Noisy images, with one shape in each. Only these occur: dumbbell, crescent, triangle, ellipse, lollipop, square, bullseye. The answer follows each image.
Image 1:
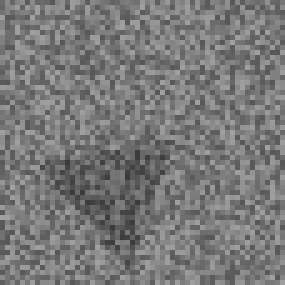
triangle
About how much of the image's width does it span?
half
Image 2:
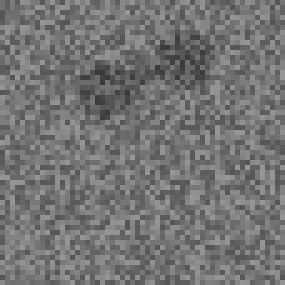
dumbbell
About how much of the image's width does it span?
half
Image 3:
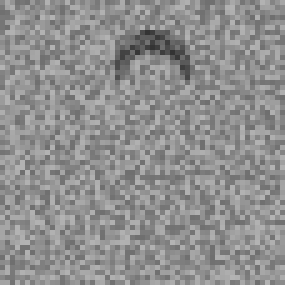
crescent
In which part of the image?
top middle
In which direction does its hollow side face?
down
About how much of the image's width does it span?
a quarter
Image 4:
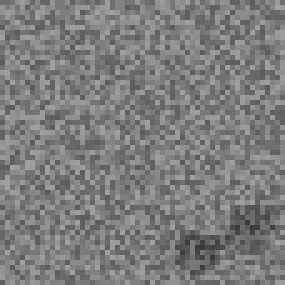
dumbbell
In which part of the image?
bottom right
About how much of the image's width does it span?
a third
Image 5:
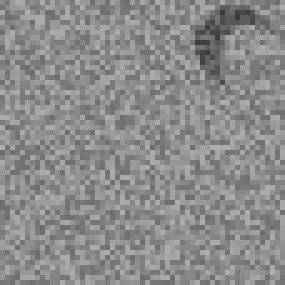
crescent
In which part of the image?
top right
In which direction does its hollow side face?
down and right
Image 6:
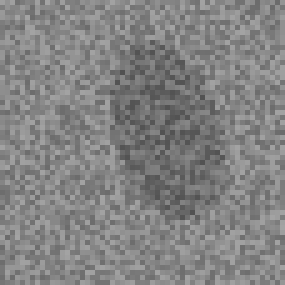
ellipse
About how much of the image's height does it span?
two thirds
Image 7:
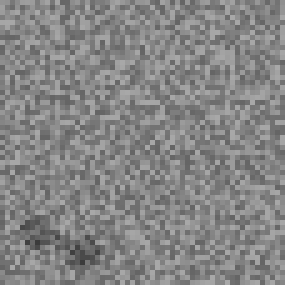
dumbbell
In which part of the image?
bottom left
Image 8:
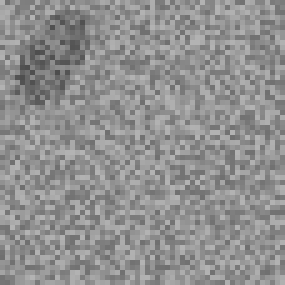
ellipse
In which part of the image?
top left
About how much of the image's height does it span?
a third
